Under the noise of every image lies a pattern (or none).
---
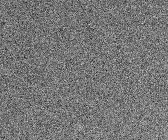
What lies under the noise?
a smooth slope
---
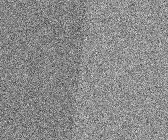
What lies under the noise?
a sharp edge
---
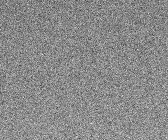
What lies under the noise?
a smooth slope
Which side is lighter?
bottom
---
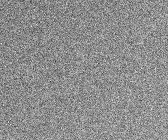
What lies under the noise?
a smooth slope
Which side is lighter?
bottom right
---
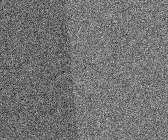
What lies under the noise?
a sharp edge
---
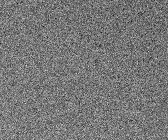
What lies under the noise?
a smooth slope
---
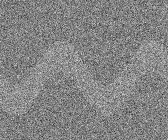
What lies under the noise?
a wavy band
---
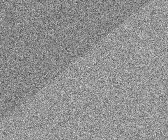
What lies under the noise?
a sharp edge
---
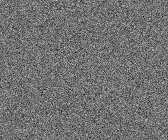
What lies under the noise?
only noise
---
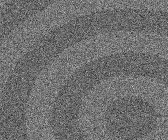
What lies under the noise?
rings round one point
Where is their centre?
bottom right
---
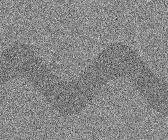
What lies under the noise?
a wavy band
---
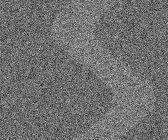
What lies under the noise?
a wavy band
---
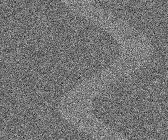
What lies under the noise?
a wavy band
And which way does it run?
top to bottom
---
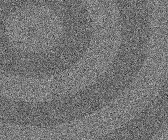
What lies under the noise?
rings round one point
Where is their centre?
top left
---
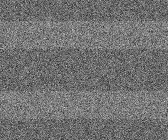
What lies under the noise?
horizontal stripes
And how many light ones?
2
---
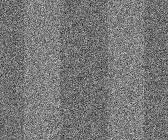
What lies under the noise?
vertical stripes
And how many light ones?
2
